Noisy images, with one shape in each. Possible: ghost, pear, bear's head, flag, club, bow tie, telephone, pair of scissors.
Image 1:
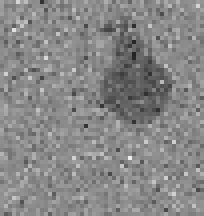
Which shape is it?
pear
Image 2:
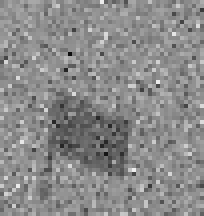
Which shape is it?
flag
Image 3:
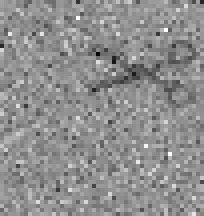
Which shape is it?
pair of scissors
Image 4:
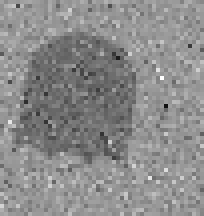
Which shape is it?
ghost
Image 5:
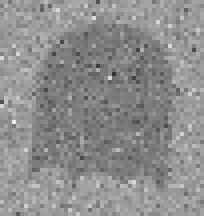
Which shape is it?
ghost
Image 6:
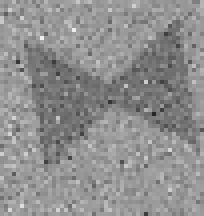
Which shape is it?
bow tie
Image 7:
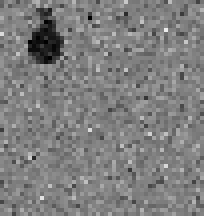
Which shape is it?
pear
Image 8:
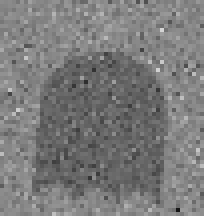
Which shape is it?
ghost
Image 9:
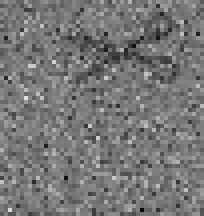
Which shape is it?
pair of scissors
